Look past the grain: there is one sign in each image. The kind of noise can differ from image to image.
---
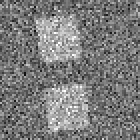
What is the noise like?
independent entries
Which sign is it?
colon
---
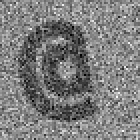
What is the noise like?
independent entries
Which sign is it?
at sign
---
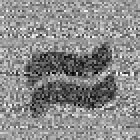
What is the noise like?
rows of uneven size
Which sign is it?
approximately sign
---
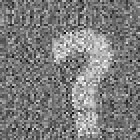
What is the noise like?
low rank plus noise
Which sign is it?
question mark
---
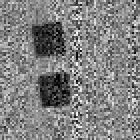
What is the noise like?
columns of uneven size
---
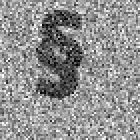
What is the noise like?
independent entries
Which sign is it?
section sign
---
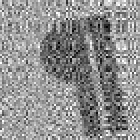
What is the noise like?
low rank plus noise
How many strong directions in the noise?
one
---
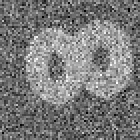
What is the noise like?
independent entries
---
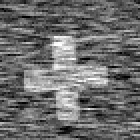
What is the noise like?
streaked along the rows
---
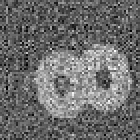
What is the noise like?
low rank plus noise
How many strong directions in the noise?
three or four
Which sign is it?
infinity sign
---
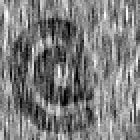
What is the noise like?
streaked along the columns
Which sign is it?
at sign
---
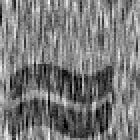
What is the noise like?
streaked along the columns
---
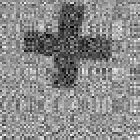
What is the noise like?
low rank plus noise
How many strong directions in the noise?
two
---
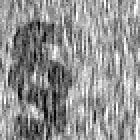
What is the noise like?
streaked along the columns
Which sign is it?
section sign
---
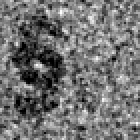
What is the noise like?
blotchy
